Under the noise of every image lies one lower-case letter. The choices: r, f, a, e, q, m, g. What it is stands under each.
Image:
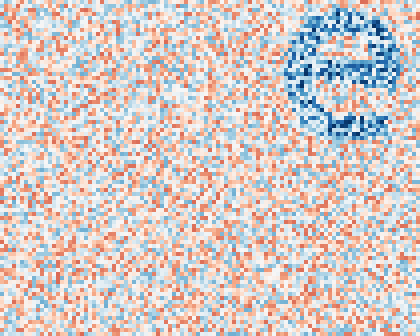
e
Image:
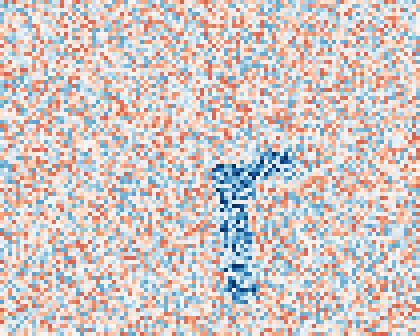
r
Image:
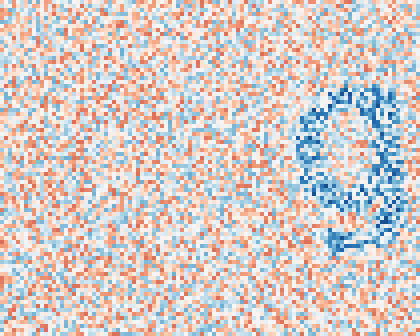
g
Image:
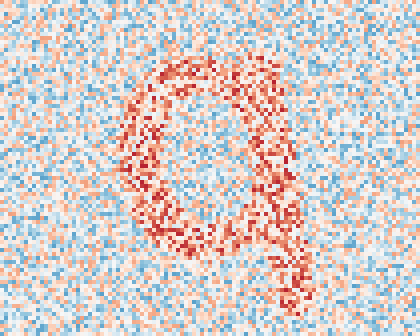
q
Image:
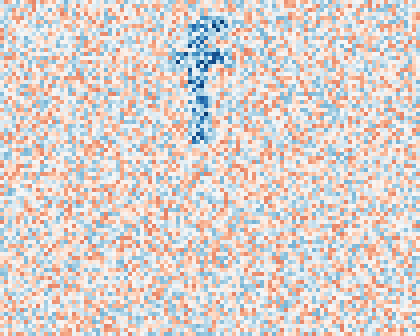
f
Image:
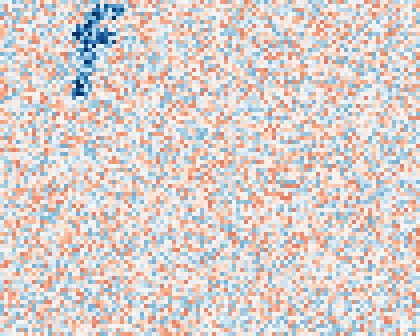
f
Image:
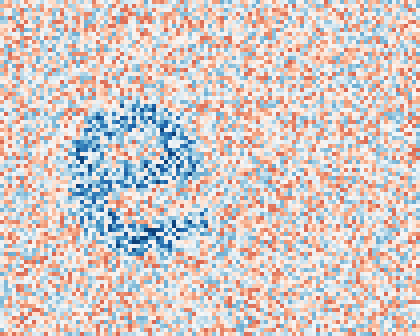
e
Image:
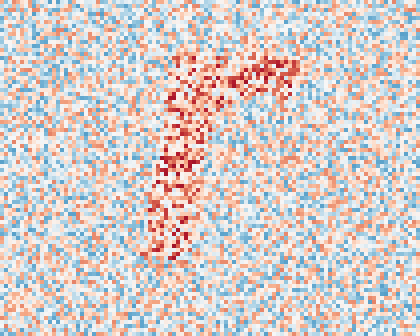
r
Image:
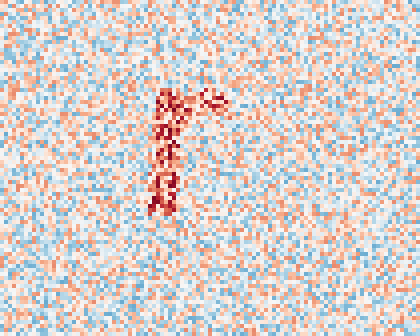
r
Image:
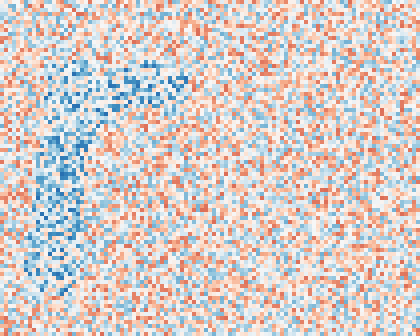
r
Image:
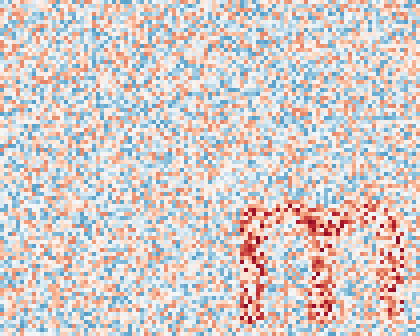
m
